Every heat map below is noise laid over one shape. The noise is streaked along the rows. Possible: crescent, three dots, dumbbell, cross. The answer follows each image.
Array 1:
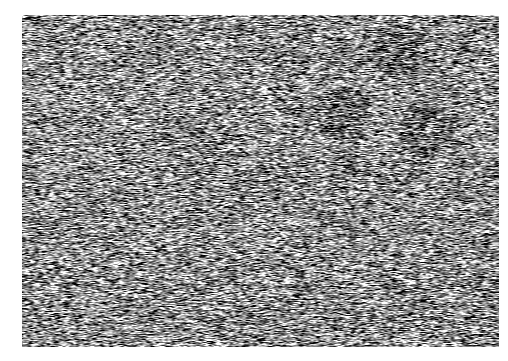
three dots
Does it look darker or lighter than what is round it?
darker
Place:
top right
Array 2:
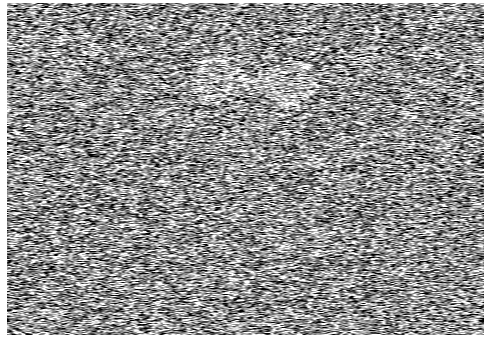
dumbbell
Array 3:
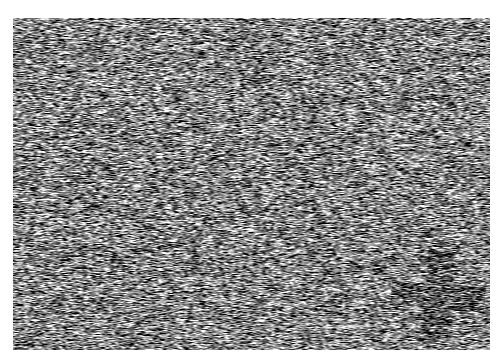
cross
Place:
bottom right
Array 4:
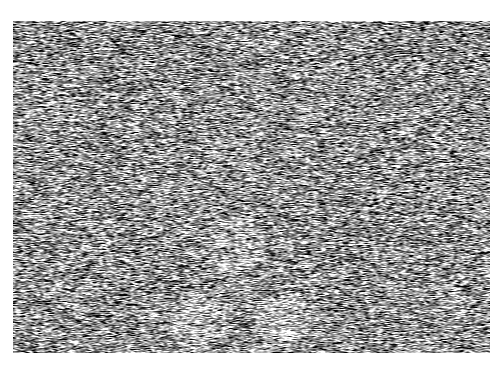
three dots
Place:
bottom middle
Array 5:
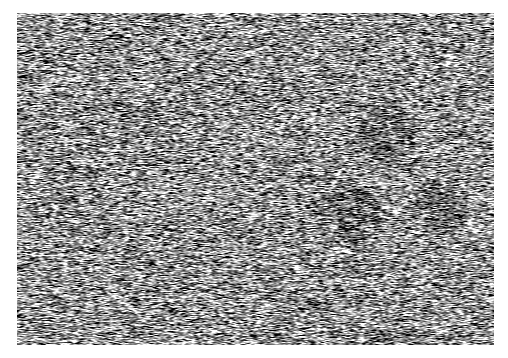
three dots
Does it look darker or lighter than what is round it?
darker
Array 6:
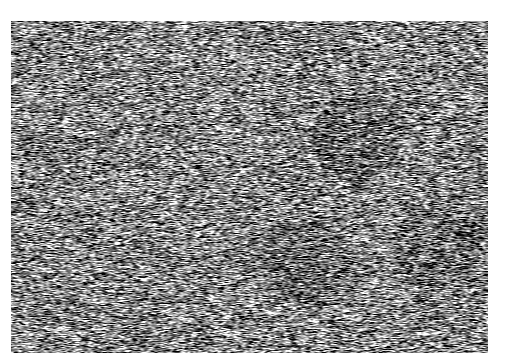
three dots
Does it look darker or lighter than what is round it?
darker
